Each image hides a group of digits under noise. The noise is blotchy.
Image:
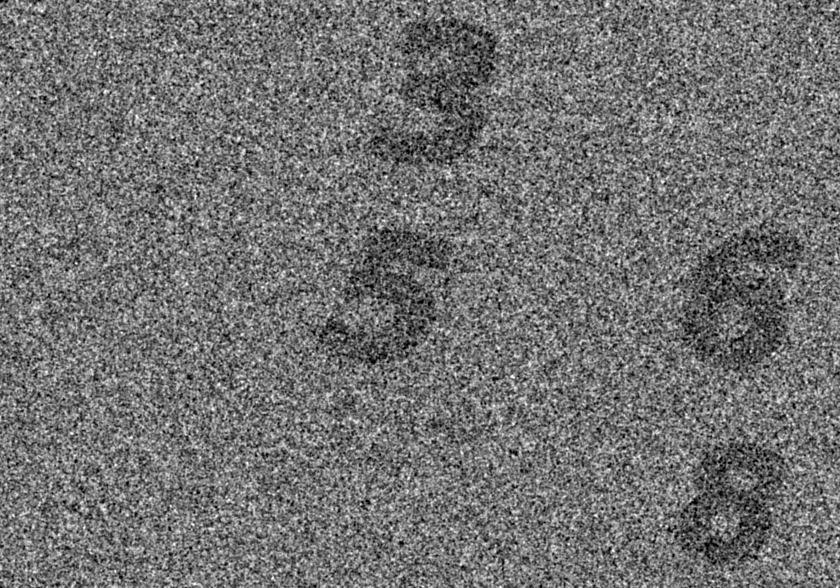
top middle: 3; centre: 5; middle right: 6; bottom right: 8
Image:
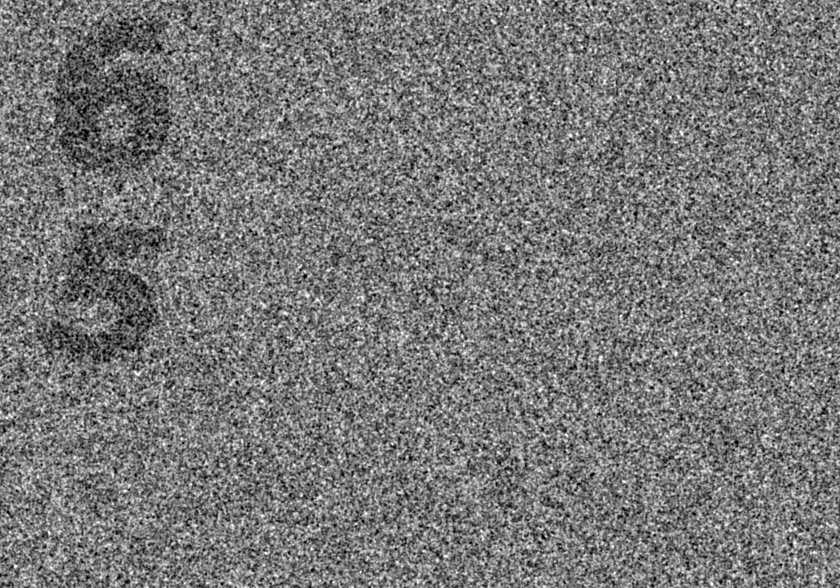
top left: 6; middle left: 5
